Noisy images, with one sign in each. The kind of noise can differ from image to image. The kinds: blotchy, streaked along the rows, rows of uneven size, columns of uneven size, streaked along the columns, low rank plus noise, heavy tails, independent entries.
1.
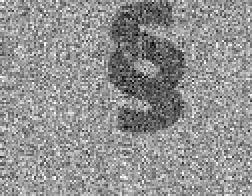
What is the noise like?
low rank plus noise
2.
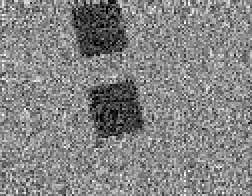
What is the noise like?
low rank plus noise
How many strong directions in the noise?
five to eight
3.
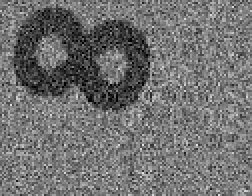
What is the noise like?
low rank plus noise
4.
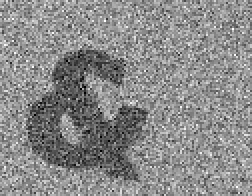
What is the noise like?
independent entries
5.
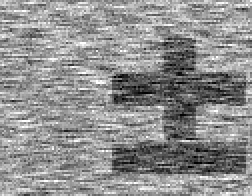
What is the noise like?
streaked along the rows
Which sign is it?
plus-minus sign
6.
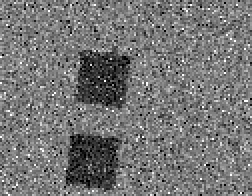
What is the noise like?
heavy tails
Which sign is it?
colon
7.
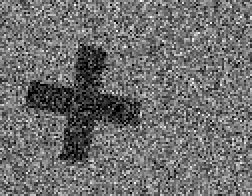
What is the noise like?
independent entries
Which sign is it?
plus sign
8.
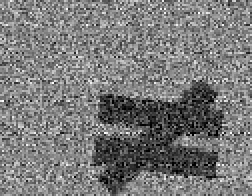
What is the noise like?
rows of uneven size
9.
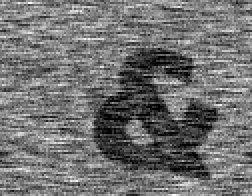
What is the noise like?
streaked along the rows
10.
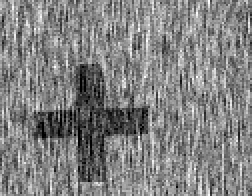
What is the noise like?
streaked along the columns
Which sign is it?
plus sign
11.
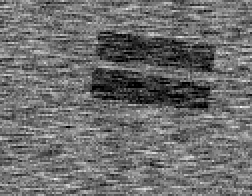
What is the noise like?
streaked along the rows
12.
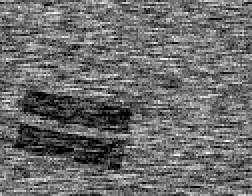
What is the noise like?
streaked along the rows
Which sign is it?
equals sign
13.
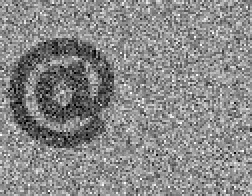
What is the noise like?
independent entries
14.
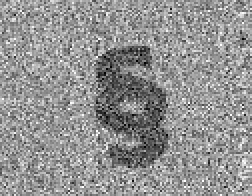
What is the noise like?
low rank plus noise
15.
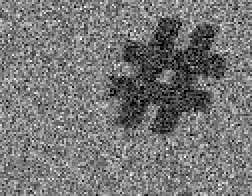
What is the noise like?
independent entries
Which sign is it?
hash sign
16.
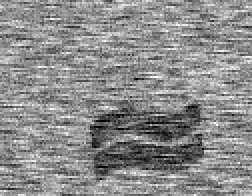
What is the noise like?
streaked along the rows
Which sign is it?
approximately sign
